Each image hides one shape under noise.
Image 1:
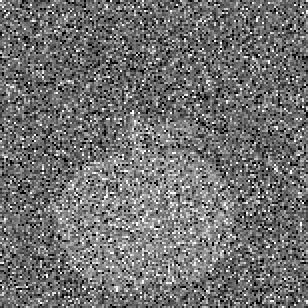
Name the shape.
apple
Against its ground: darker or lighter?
lighter
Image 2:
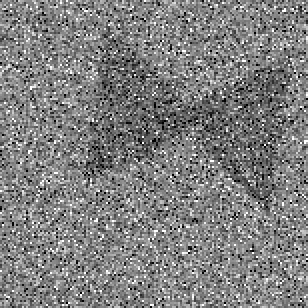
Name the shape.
bow tie
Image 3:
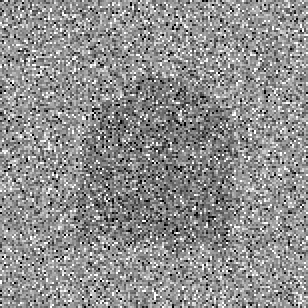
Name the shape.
ghost
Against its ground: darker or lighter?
darker
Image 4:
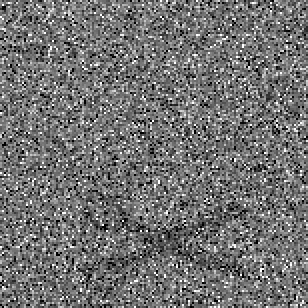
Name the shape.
pair of scissors
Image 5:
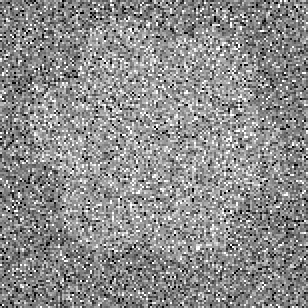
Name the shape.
flower
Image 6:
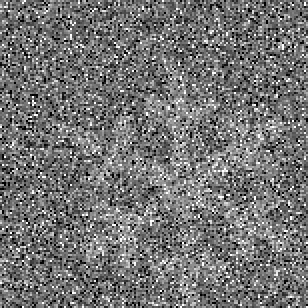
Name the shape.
snowflake
